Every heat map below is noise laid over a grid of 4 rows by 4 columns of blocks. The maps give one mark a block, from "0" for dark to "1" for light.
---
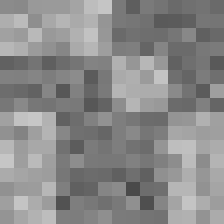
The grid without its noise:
1100
0010
1001
1001
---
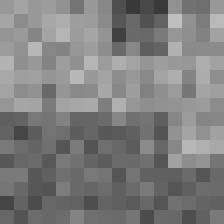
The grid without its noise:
1101
1111
0001
0000
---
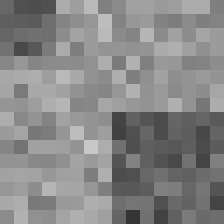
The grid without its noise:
0111
1111
1100
1100
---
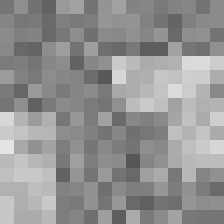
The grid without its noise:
0000
0011
1001
1000
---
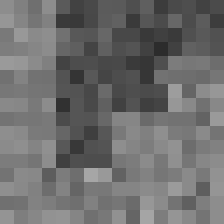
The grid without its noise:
1000
1001
1011
1111
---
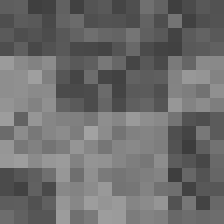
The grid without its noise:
0000
1001
1110
0110
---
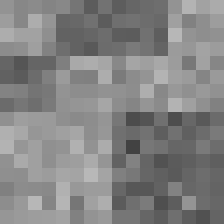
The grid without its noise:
1001
0111
1100
1100
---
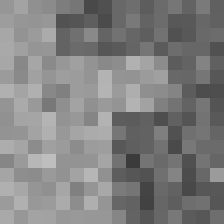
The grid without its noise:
1000
1110
1100
1100
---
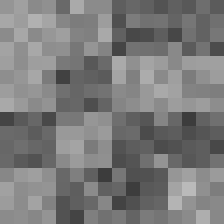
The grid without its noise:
1100
1011
0100
1001
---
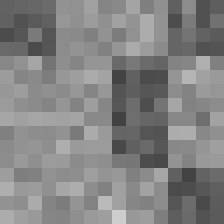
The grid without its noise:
0110
1101
1101
1110
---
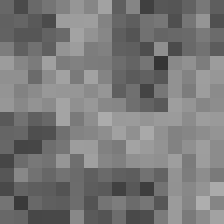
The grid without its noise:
0100
1101
0111
0001
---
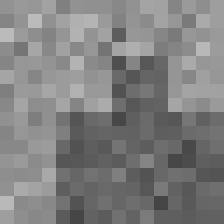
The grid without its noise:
1111
1101
1000
1000
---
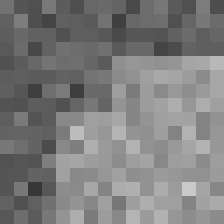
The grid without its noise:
0000
0011
0111
0111
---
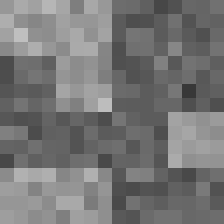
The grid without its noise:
1100
0100
0001
1100
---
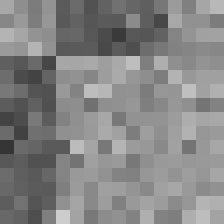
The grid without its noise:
1001
0111
0111
0111
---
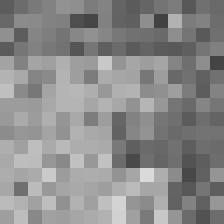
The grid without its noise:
0000
1110
1100
1110
